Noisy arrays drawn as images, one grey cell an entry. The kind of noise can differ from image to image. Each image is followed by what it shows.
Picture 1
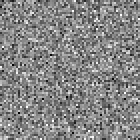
independent entries
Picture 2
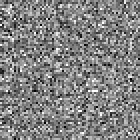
low rank plus noise
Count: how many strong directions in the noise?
five to eight
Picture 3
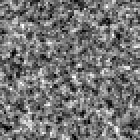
blotchy
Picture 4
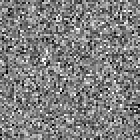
independent entries
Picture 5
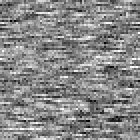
streaked along the rows
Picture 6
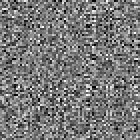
low rank plus noise
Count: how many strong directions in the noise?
two
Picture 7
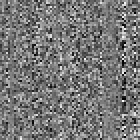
columns of uneven size
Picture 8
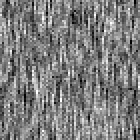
streaked along the columns
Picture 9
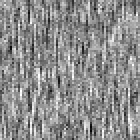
streaked along the columns
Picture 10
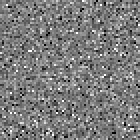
heavy tails
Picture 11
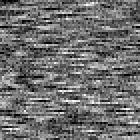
streaked along the rows
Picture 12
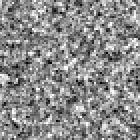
blotchy
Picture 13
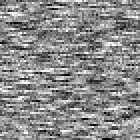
streaked along the rows
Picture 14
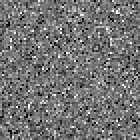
heavy tails
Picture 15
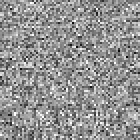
low rank plus noise
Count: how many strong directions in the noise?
one
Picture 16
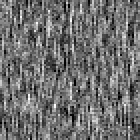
streaked along the columns
